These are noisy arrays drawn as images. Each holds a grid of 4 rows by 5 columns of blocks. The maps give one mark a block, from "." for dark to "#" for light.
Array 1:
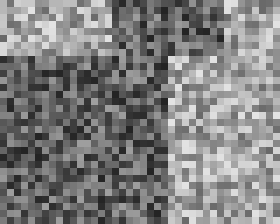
# # . . #
. . . # #
. . . # #
. . . # #
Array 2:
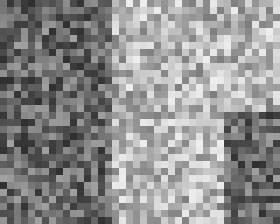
. . # # #
. . # # #
. . # # .
. . # # .
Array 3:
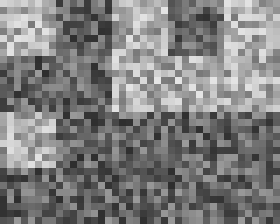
# . # . #
. . # # #
# . . . .
. . . . .
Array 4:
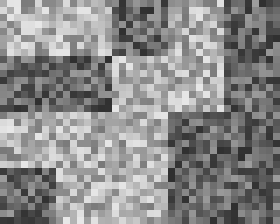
# # . # .
. . # # .
# # # . .
. # # . .
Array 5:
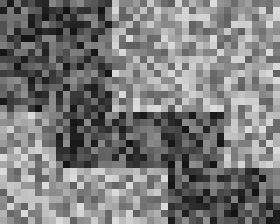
. . # # #
. . # # #
# . . . #
# # # . .
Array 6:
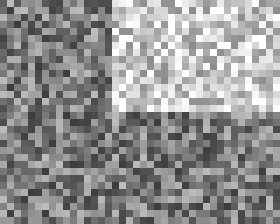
. . # # #
. . # # #
. . . . .
. . . . .
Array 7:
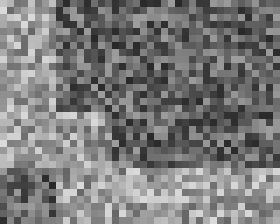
# . . . .
# . . . .
# # . . .
. # # # #
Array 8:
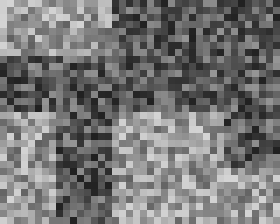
# # . . .
. . . . .
# . # # .
# . # # #
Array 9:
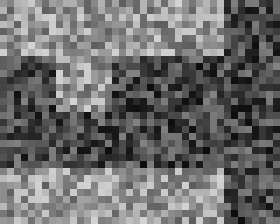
# # # # .
. # . . .
. . . . .
# # # # .
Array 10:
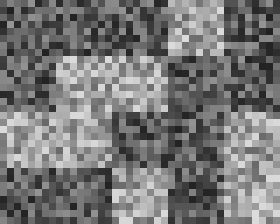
. . . # .
. # # . .
# # . . #
. . # . #
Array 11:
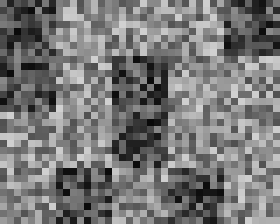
. # # # .
. # . # #
# # . # #
# . # . #
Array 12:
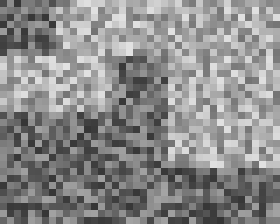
. # # # #
# # . # #
. . . # #
. . . . .
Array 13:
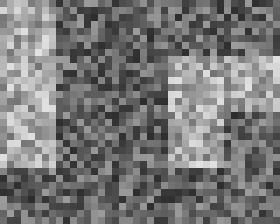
# . . . .
# . . # #
# . . # .
. . . . .
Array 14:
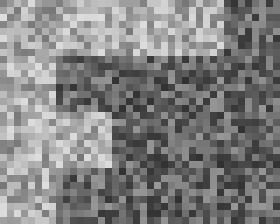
# # # # .
# . . . .
# # . . .
# . . . .
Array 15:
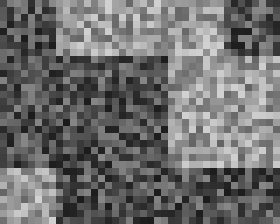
. # # # .
. . . # #
. . . # #
# . . . .
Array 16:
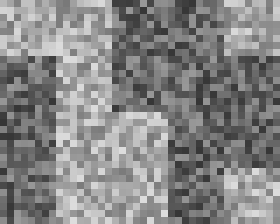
# # . . #
. # . . .
. # # . .
. # # . #
